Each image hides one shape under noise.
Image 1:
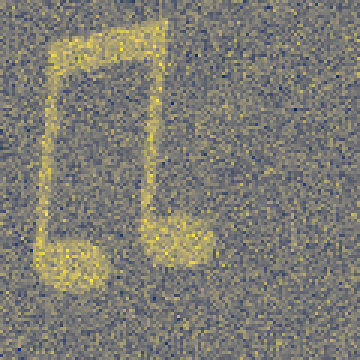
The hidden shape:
pair of musical notes
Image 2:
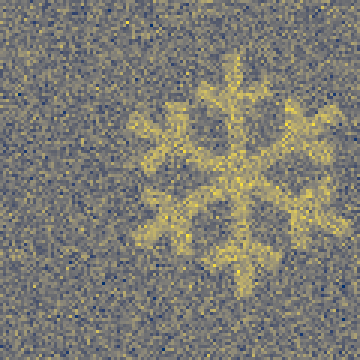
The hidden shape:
snowflake
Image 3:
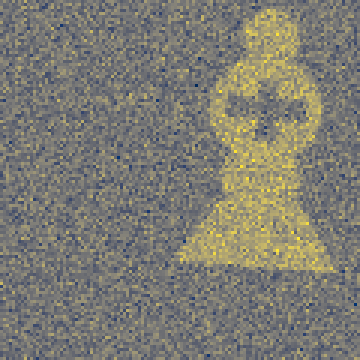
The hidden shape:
chess bishop
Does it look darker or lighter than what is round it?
lighter
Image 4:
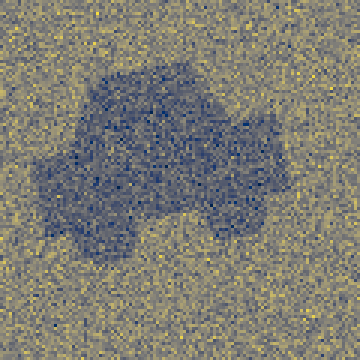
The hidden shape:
car
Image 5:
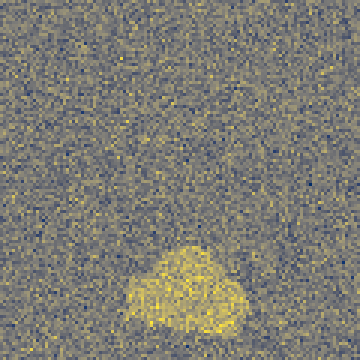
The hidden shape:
cloud
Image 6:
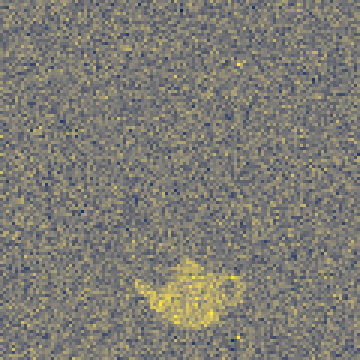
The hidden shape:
teapot
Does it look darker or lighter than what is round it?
lighter
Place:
bottom middle
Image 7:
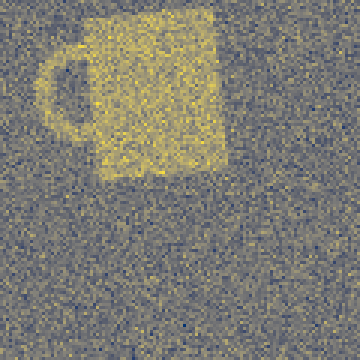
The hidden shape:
cup
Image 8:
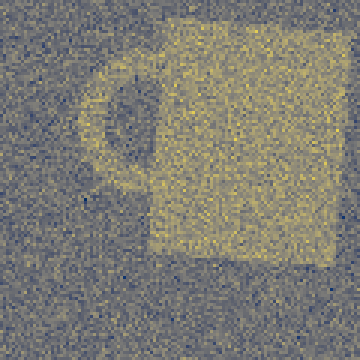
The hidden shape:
cup
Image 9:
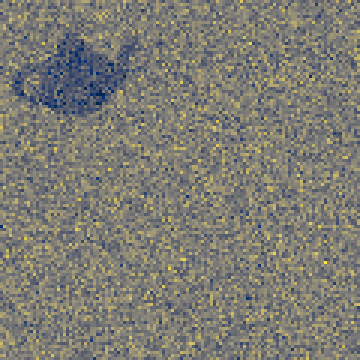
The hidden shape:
teapot
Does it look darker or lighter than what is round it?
darker
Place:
top left
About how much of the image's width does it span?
a third
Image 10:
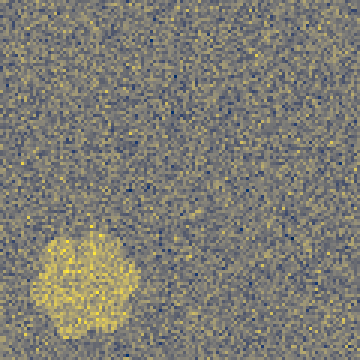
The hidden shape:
flower
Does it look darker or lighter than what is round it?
lighter
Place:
bottom left
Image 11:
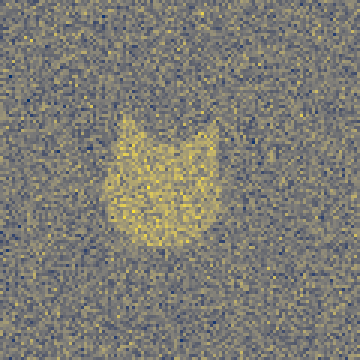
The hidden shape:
cat's head
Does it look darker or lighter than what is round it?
lighter
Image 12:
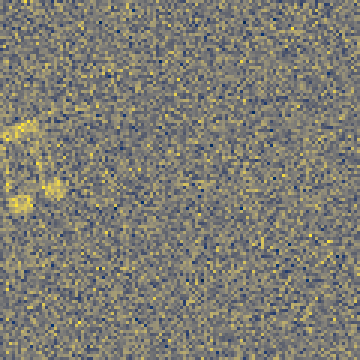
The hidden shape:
pair of musical notes
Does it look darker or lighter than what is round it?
lighter
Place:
middle left
